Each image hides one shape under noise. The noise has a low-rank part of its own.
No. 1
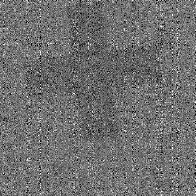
cross
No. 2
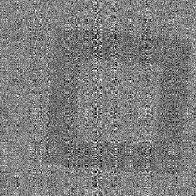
square frame
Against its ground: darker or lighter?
darker
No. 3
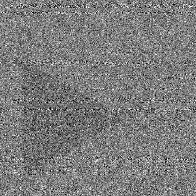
triangle
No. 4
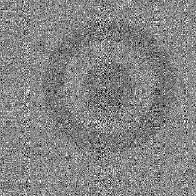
bullseye
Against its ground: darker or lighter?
darker
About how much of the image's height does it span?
two thirds
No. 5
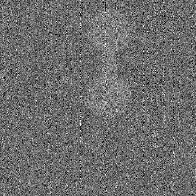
dumbbell
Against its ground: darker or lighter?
lighter
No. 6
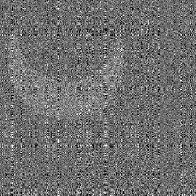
crescent
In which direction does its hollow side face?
up
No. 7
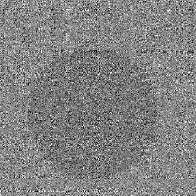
disc
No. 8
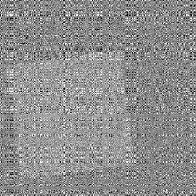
square
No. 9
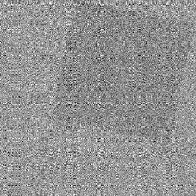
square
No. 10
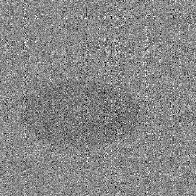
ellipse
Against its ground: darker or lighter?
darker
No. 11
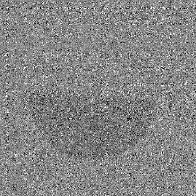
half disc
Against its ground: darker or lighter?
darker
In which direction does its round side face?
down
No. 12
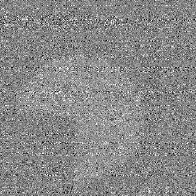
disc with a wedge cut out
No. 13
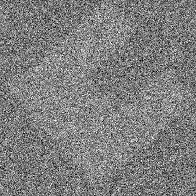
square with a notch
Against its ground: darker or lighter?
lighter
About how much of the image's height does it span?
nearly all
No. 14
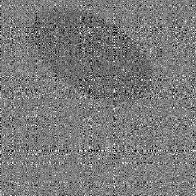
ellipse
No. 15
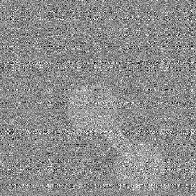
dumbbell
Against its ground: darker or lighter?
lighter
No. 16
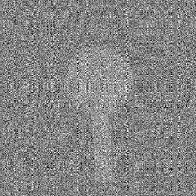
lollipop
